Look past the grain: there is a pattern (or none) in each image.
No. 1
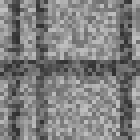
bands of rows crossing bands of columns
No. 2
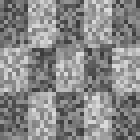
a checkerboard
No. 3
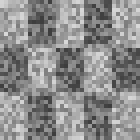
a checkerboard
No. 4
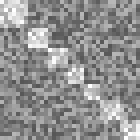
blocks along the diagonal
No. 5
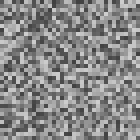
only noise
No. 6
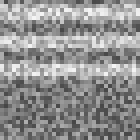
bands of rows
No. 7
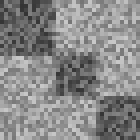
blocks along the diagonal
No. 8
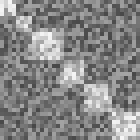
blocks along the diagonal
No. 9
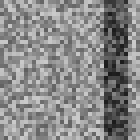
one band of columns
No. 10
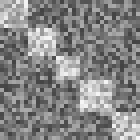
blocks along the diagonal
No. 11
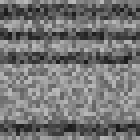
bands of rows
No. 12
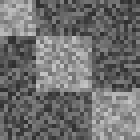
blocks along the diagonal
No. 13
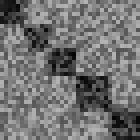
blocks along the diagonal
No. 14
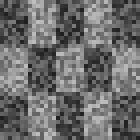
a checkerboard
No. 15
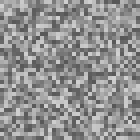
only noise
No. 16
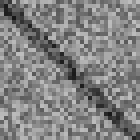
a diagonal band
